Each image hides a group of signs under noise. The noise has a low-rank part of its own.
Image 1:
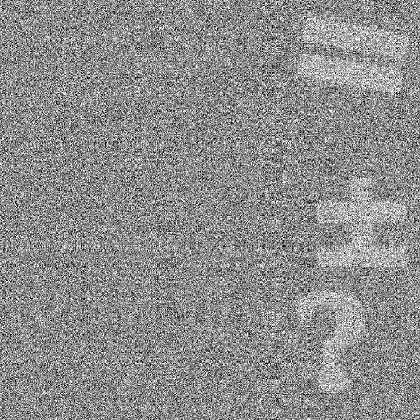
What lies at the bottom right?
question mark
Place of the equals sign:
top right
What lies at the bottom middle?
nothing
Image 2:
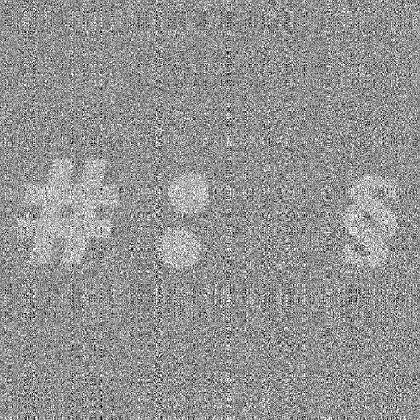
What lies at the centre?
colon
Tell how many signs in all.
3
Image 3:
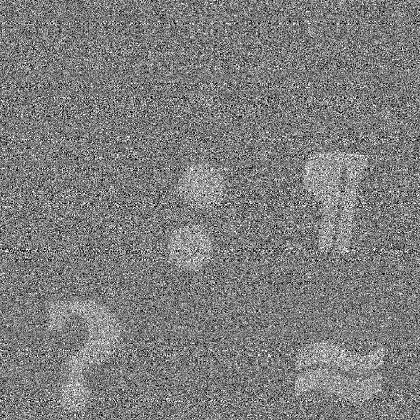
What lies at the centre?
colon
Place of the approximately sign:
bottom right
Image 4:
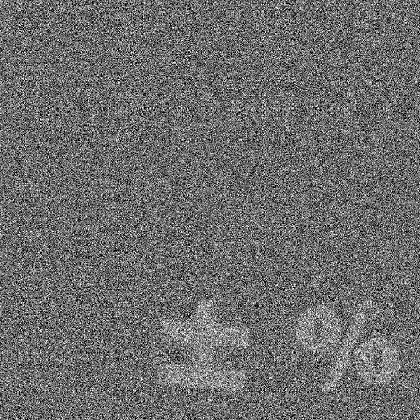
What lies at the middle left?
nothing
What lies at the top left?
nothing
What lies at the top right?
nothing
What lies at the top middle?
nothing
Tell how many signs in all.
2
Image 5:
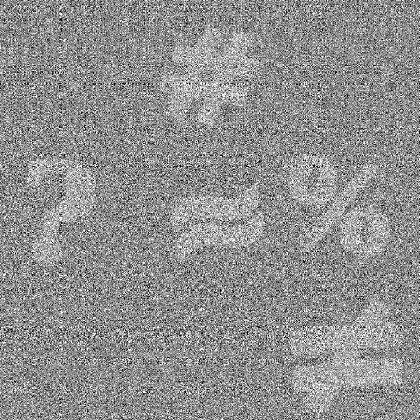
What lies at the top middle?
hash sign
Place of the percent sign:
middle right
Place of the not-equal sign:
bottom right
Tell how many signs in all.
5
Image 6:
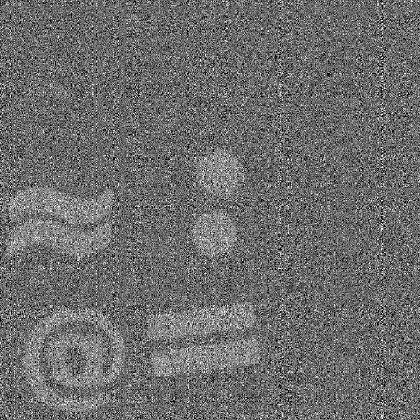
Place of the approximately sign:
middle left
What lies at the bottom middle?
equals sign
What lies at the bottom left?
at sign
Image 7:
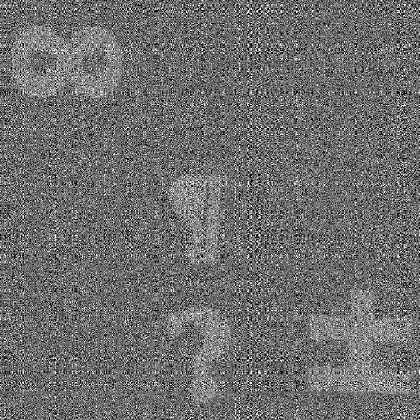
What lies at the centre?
pilcrow
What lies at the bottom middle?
question mark
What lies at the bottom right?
plus-minus sign
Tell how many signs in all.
4
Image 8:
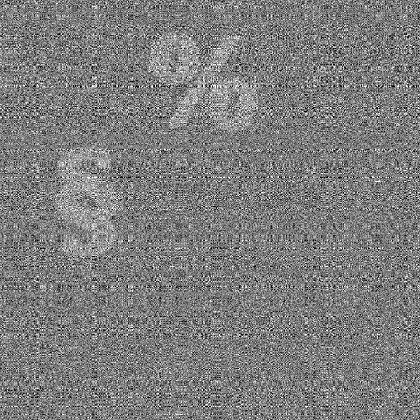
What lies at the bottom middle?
nothing
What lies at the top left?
nothing
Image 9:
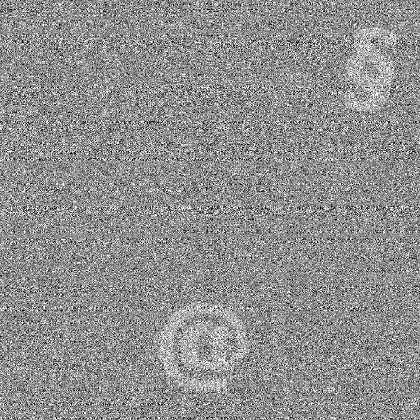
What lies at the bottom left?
nothing
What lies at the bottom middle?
at sign
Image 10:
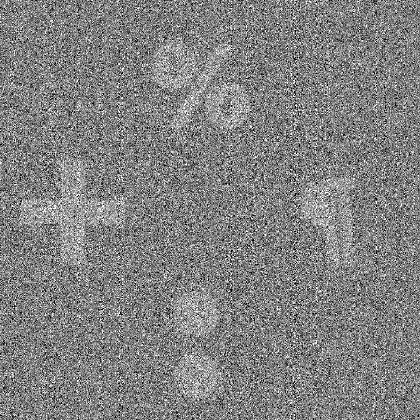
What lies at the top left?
nothing
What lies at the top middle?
percent sign
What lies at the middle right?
pilcrow
